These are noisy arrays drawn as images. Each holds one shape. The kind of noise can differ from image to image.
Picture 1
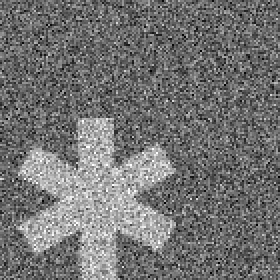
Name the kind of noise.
independent entries
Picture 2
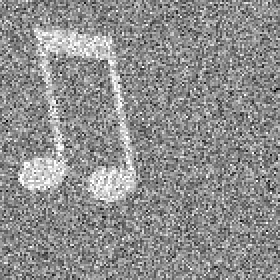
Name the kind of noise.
independent entries
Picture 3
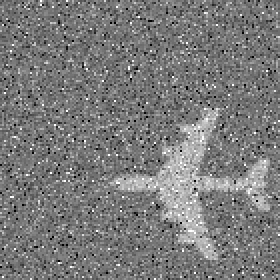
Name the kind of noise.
heavy tails
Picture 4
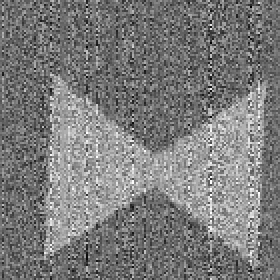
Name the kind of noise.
columns of uneven size
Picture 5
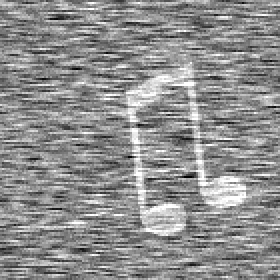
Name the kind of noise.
streaked along the rows
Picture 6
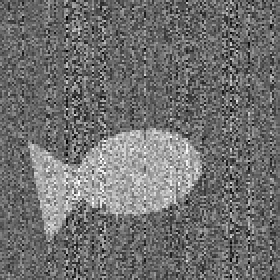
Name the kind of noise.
columns of uneven size
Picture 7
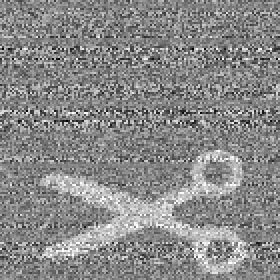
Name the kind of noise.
rows of uneven size
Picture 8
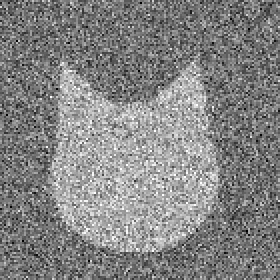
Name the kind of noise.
independent entries
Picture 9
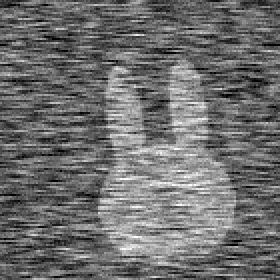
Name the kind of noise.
streaked along the rows
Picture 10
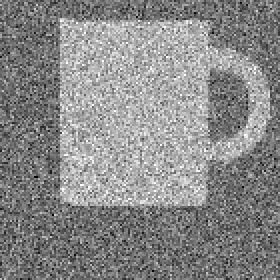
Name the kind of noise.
independent entries
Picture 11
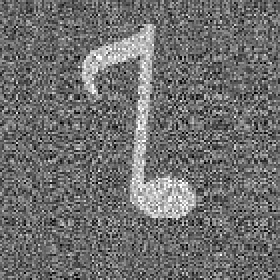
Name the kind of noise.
low rank plus noise
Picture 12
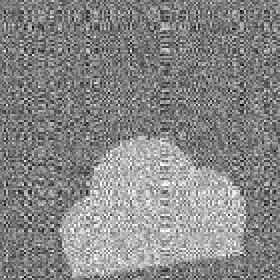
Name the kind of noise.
low rank plus noise
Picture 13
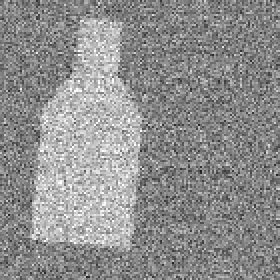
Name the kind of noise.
low rank plus noise
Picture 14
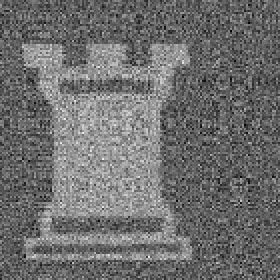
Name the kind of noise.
low rank plus noise
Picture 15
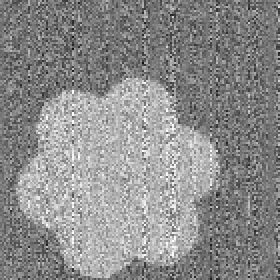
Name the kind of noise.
columns of uneven size
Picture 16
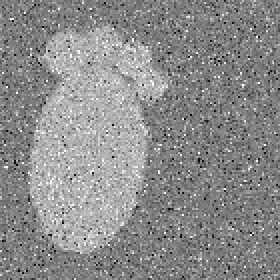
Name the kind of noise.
heavy tails
